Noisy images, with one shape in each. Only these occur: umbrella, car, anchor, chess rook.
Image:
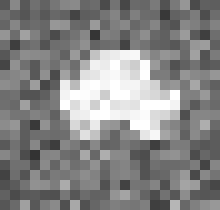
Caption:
light car
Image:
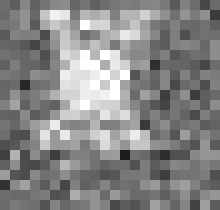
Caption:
light chess rook
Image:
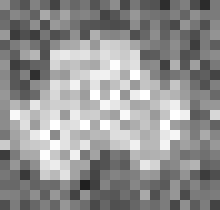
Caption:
light car
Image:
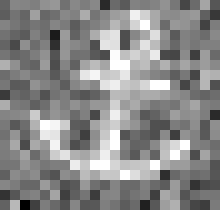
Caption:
light anchor
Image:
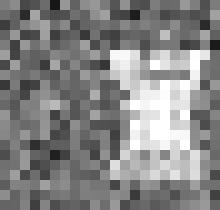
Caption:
light chess rook
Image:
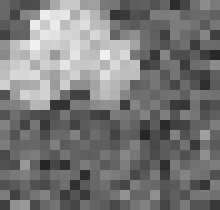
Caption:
light car
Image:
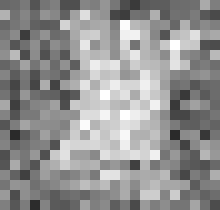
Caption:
light chess rook
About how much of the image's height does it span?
nearly all
